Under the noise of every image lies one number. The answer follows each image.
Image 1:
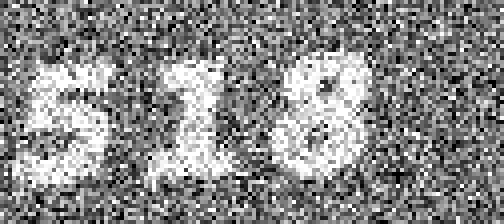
518
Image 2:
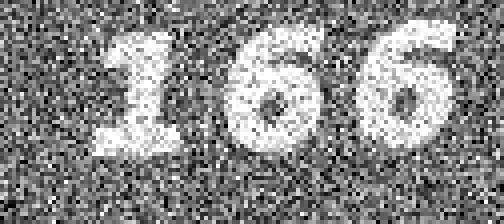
166
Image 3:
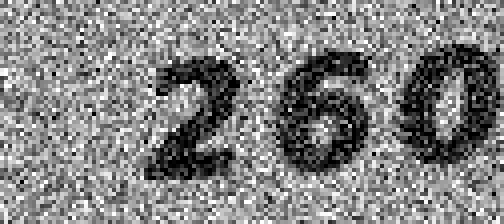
260
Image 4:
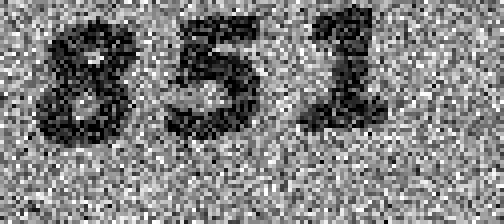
851
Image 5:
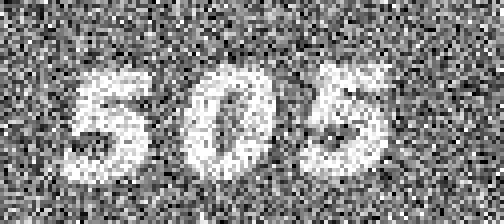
505
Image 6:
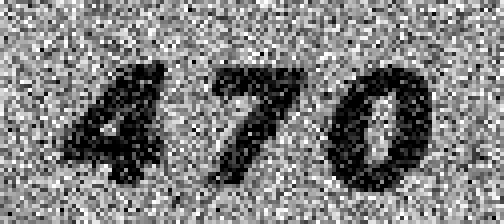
470
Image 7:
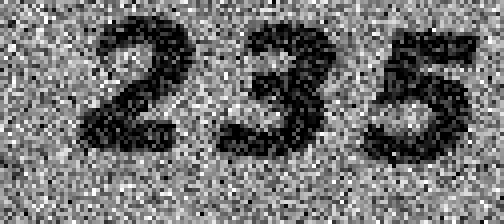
235
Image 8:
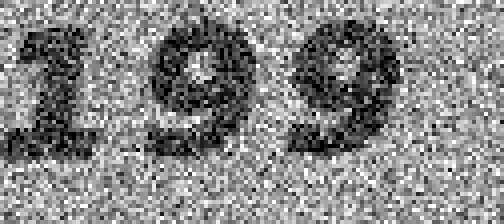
199
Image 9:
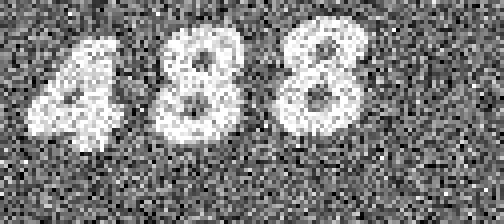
488
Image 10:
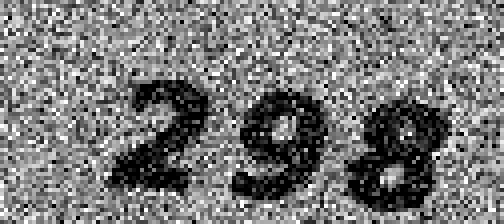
298
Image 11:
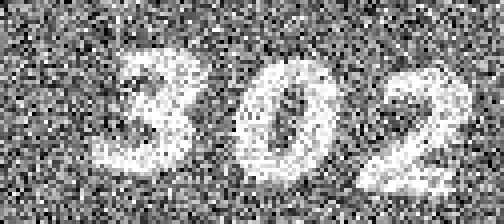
302
